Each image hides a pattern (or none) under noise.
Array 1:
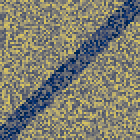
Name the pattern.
a diagonal band
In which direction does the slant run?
bottom left to top right
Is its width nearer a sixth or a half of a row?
a sixth
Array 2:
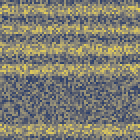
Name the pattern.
bands of rows
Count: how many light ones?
5
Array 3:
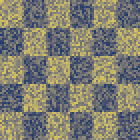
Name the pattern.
a checkerboard
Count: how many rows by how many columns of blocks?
5 by 6
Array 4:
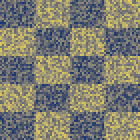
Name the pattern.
a checkerboard
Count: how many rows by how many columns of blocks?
5 by 4
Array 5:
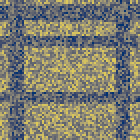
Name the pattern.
bands of rows crossing bands of columns
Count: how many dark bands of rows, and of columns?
3 and 2
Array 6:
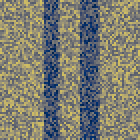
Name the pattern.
bands of columns
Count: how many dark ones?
2
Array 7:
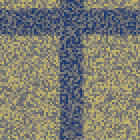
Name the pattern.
bands of rows crossing bands of columns
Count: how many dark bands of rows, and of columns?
1 and 1
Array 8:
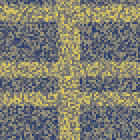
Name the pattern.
bands of rows crossing bands of columns
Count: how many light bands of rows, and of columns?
3 and 1
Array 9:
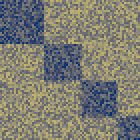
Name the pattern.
blocks along the diagonal
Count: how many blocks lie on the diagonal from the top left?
4
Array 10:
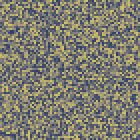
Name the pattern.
only noise
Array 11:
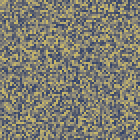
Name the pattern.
only noise
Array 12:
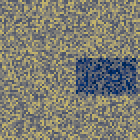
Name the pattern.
one block
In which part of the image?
middle right
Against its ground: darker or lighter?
darker
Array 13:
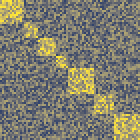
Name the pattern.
blocks along the diagonal
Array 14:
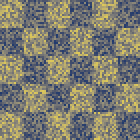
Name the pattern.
a checkerboard
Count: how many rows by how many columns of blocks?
5 by 6
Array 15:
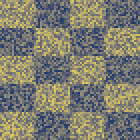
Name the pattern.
a checkerboard
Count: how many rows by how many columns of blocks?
5 by 4
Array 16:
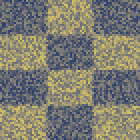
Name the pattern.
a checkerboard
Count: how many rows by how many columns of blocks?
4 by 3
